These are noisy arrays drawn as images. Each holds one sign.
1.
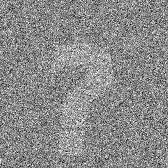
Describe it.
light question mark
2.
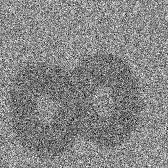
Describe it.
dark infinity sign
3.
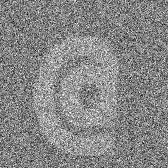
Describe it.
light at sign
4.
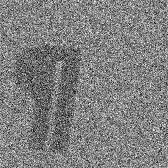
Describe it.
dark pilcrow
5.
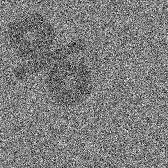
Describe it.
dark percent sign
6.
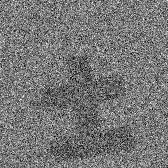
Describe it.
dark plus-minus sign
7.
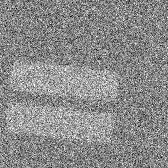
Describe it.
light equals sign
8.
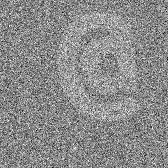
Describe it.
light at sign
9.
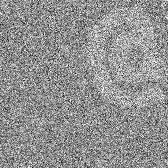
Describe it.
light at sign
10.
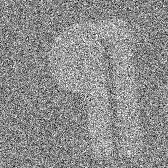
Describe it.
light pilcrow
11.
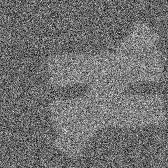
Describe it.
light not-equal sign
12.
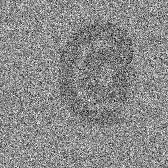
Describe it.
dark at sign
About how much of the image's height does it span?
two thirds
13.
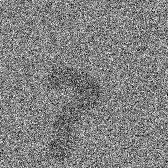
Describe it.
dark question mark
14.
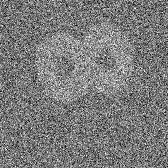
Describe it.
light infinity sign
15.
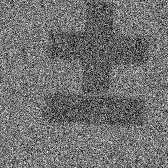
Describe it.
dark plus-minus sign
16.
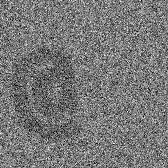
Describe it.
dark at sign
